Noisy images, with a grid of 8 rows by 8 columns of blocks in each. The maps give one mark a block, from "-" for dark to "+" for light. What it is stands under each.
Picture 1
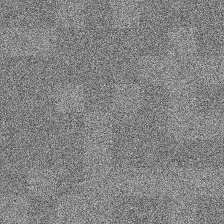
--+-+---
++----+-
-----+++
--+-+-+-
---+--++
---+----
-+-+++++
+-++--+-
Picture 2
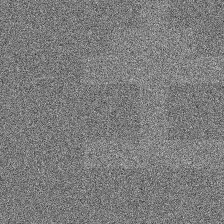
-----+--
----+++-
---+++++
-----+--
-----+--
---+++++
--------
--------
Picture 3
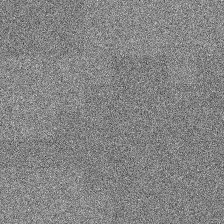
---+++++
---+++++
++++--+-
+++-----
++------
--------
+++-----
++++----
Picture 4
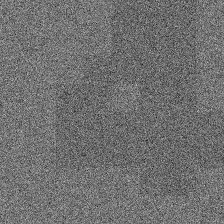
++++---+
++++---+
+++----+
++--+--+
++------
++------
+++++--+
++++++++
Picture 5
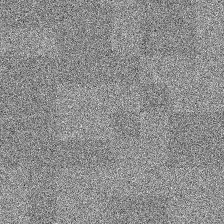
----+--+
++--+--+
-----+++
--+++-++
--++-+--
----++--
+-++++++
+-++--++
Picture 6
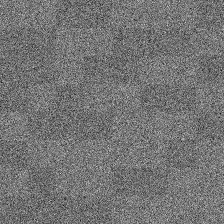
++--+++-
--++---+
--+--++-
-+-++--+
+---+++-
-+++++-+
+-++--++
----++++
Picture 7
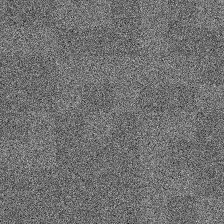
--++-+-+
++---+--
--+++++-
--+-+--+
-+-+-++-
++---+--
-----++-
-----+-+
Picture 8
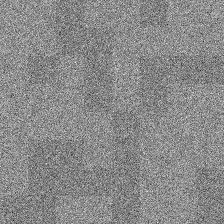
++-++-++
++--++++
+-+-+---
+++-+-++
++++-+++
+--+-+++
+----++-
--++-++-
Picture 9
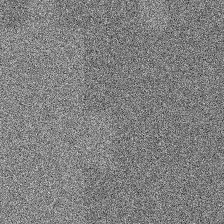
-+---+--
+++-----
+++-----
+++-----
++++----
++++----
+++-----
+++-----
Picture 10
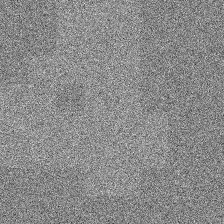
--+++---
--+++---
-++++---
++-++---
++++++--
++++++--
---++---
--------
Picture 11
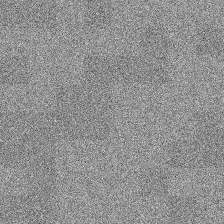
--+-++++
+++++-+-
-++---++
++--++++
----+++-
--++++--
+-+++-++
--++++-+
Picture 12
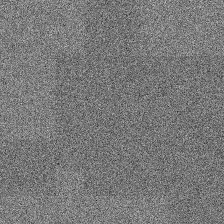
+++--+++
+++--+++
++------
++------
++------
--------
--+-----
++++++--
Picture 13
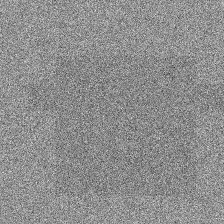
++++++++
++++++++
++-----+
+-------
++-----+
++-----+
++-----+
++++++++
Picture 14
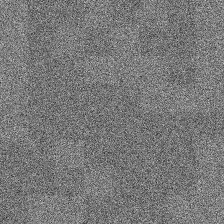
+--+-+-+
+-+-+--+
+--+++-+
+----+++
+-------
--+----+
---+---+
-++---++
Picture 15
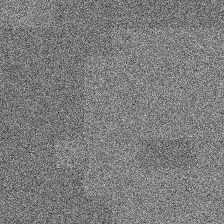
++------
----++++
---+++++
---+++++
---+++++
--+++--+
---+++++
----++++
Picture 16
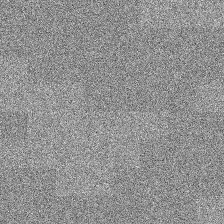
-----+++
--------
+-------
+++----+
-+++++--
+++++---
--++----
-------+
